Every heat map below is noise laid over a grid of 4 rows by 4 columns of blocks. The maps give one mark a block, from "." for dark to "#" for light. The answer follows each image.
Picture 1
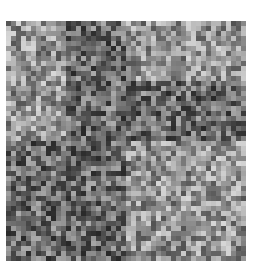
#.##
#...
..##
..##
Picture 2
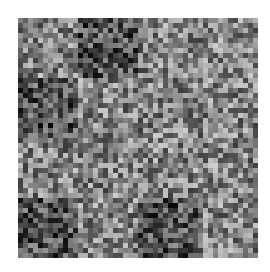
#.##
.###
####
.#.#
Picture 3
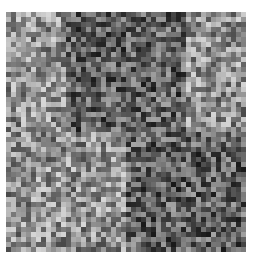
#..#
#..#
##..
##..
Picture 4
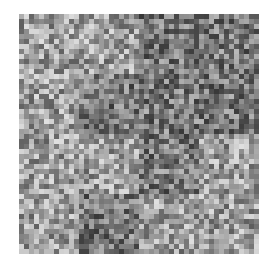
##..
#...
##.#
#.##
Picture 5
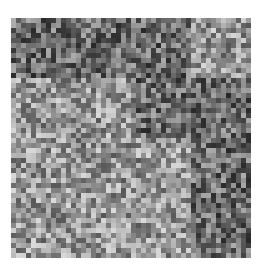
...#
##..
###.
###.
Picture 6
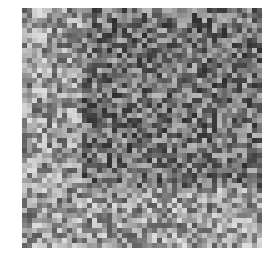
#...
#...
#...
####
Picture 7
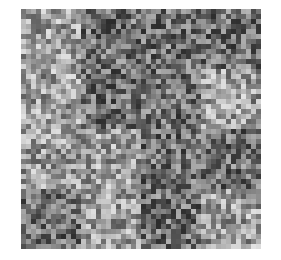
#...
#..#
##..
.#.#
